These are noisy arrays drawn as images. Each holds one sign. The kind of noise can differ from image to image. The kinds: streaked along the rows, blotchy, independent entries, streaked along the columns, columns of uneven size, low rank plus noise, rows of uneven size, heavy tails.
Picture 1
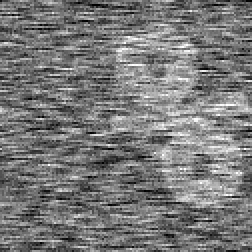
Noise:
streaked along the rows
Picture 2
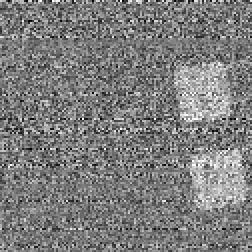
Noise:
rows of uneven size
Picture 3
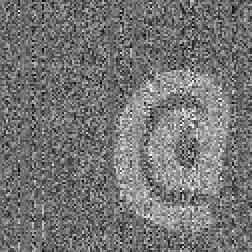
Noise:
columns of uneven size
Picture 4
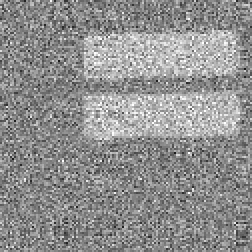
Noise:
low rank plus noise
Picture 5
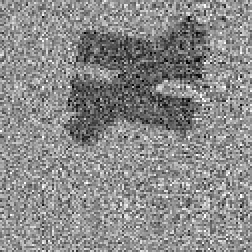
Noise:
low rank plus noise
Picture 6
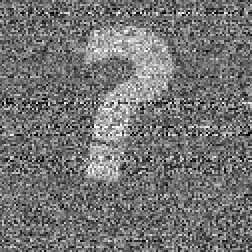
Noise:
rows of uneven size
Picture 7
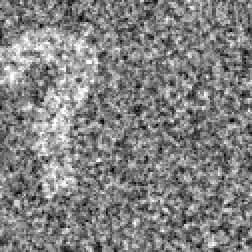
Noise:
blotchy
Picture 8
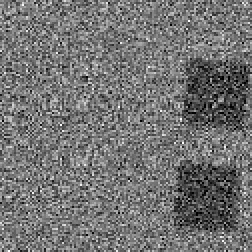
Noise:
low rank plus noise
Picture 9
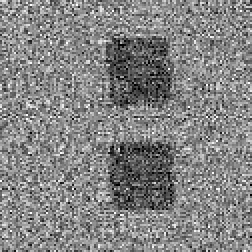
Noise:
low rank plus noise
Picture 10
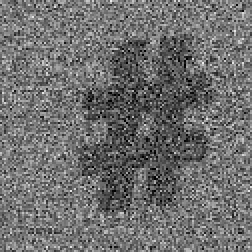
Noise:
low rank plus noise
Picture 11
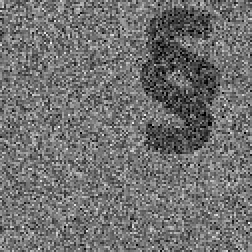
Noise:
independent entries
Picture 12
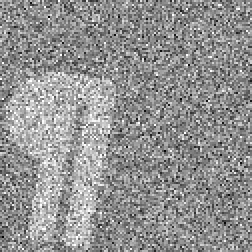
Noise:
independent entries
